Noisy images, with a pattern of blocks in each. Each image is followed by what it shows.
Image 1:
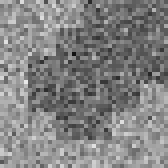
mirrored about the diagonal from the bottom left
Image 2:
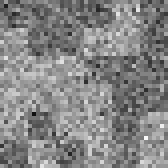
no symmetry
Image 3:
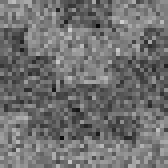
left and right mirror each other
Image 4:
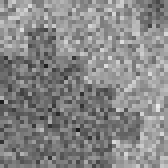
mirrored about the diagonal from the bottom left
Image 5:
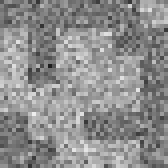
mirrored about the diagonal from the bottom left
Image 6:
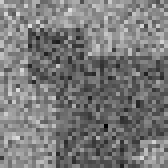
mirrored about the diagonal from the top left
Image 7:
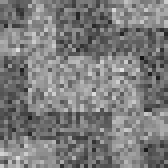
the same after a half turn
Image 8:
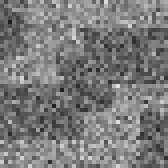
the same after a half turn
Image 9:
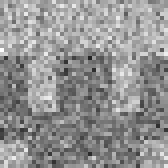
left and right mirror each other
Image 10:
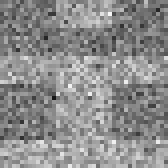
left and right mirror each other
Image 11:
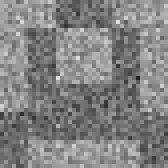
left and right mirror each other
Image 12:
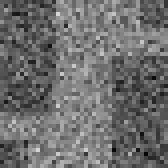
the same after a half turn
